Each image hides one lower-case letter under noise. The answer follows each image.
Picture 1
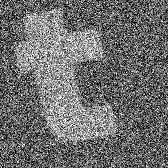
t
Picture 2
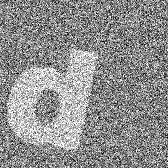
d
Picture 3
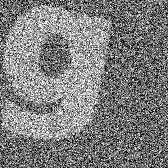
g
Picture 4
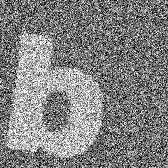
b
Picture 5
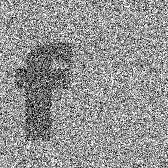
f
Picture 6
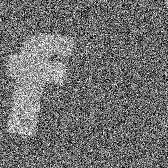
f
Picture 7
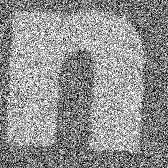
n
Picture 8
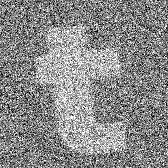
t
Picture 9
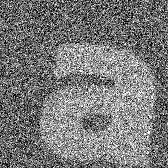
a
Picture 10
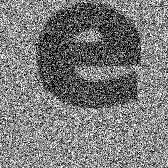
e
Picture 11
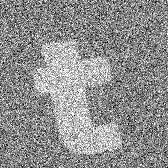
t
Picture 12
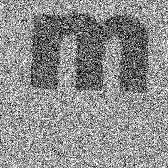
m
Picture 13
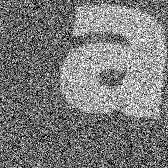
a
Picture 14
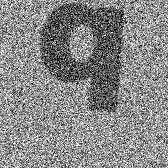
q
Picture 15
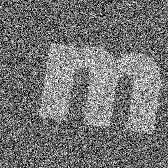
m
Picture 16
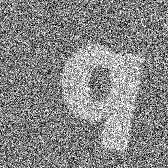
q
